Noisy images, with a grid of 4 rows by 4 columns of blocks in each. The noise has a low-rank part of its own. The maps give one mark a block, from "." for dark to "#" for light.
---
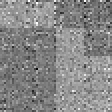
# # . .
. . # .
. . # #
. . # #
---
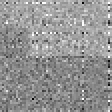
# # # #
. # # #
. . . .
. . . .
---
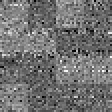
# . # .
# # . .
. . # #
# . . .
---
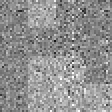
. # . .
. . . .
. # # .
. # # #
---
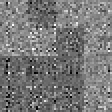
# . # #
# # . #
. . . #
. . . #
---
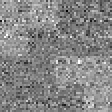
# # . .
# . . .
. . # #
. . . #
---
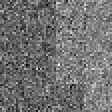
. . # #
. . # #
. . # #
. . . #
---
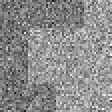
. . . #
. # # #
. # # #
. . # #
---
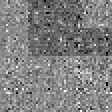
# . . #
# . . .
# # # #
# # # #
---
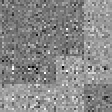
. . . #
. . . #
. . # #
# # # .
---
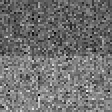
. . . .
. . . .
# # # #
# # # #
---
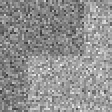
. . . #
. . . #
. # # #
. # # #
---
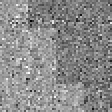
# . . .
# # . .
# # . .
# # # .
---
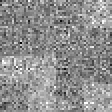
. . . #
. . . .
# # . .
. # . #
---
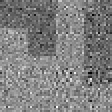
. . # .
# . # .
# # # .
# # # #
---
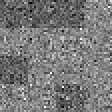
. . . #
# # # #
. # # #
# # . #
